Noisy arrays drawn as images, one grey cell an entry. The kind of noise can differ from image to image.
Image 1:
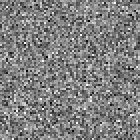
independent entries
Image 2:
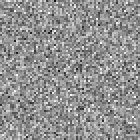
independent entries
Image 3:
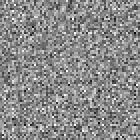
low rank plus noise
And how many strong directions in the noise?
one
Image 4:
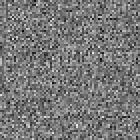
low rank plus noise
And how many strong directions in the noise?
two
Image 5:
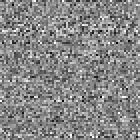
rows of uneven size
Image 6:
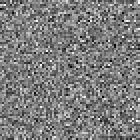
low rank plus noise
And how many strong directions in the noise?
five to eight
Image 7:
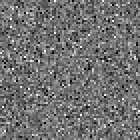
heavy tails
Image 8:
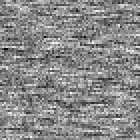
streaked along the rows
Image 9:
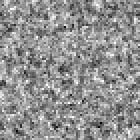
blotchy
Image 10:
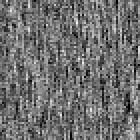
streaked along the columns
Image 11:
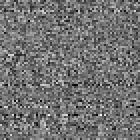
rows of uneven size
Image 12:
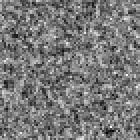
blotchy
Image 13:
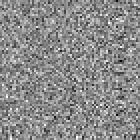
low rank plus noise
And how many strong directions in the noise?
three or four
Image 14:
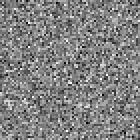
independent entries
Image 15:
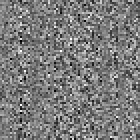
columns of uneven size
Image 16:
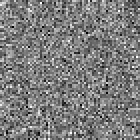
low rank plus noise
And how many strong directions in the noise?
two
